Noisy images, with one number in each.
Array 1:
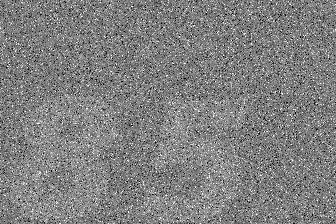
85
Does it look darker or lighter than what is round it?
lighter
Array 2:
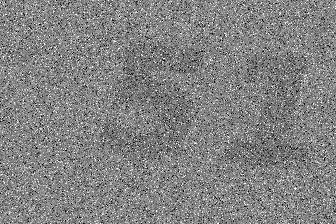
51
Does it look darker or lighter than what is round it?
darker
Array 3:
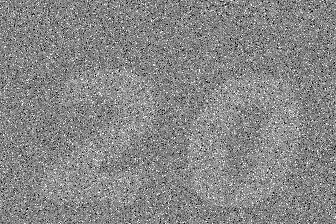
20
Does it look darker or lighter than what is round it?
lighter
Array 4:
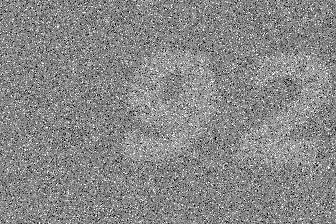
92
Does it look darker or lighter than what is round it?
lighter
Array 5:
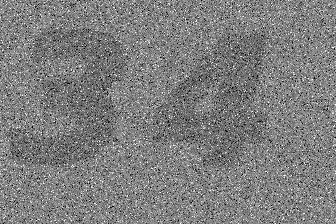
34
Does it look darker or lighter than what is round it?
darker
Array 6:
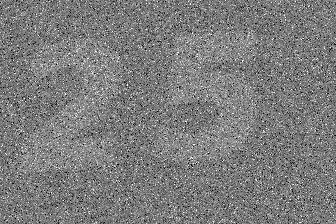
25
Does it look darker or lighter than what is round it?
lighter
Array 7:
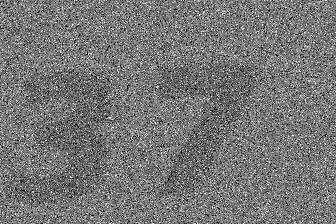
37
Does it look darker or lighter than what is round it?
darker
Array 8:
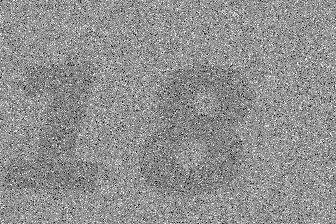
18
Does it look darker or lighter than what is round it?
darker
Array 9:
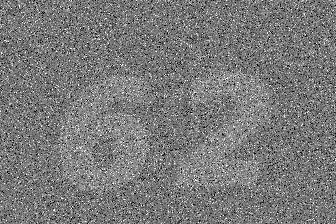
62
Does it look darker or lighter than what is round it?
lighter
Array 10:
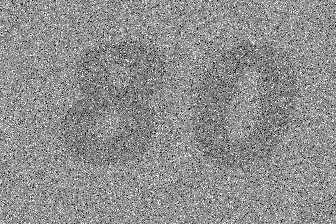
80
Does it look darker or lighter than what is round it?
darker
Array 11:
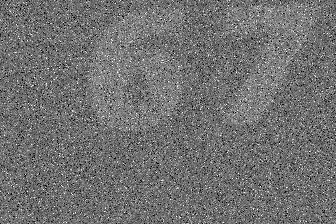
67
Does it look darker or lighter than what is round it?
lighter
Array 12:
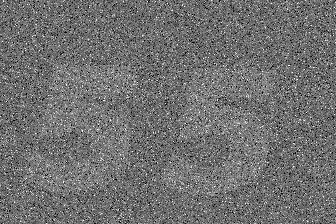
55
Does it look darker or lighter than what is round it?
lighter
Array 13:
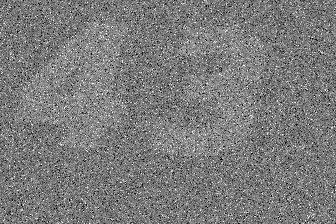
43
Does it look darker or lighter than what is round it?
lighter
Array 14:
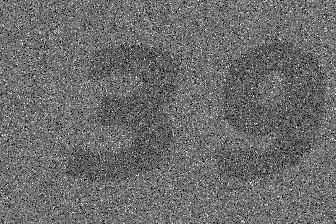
39
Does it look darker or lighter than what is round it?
darker
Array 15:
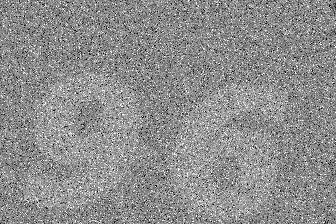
96
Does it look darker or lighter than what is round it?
lighter
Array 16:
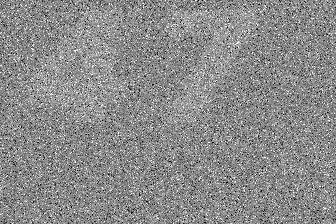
47
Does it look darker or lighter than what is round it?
lighter
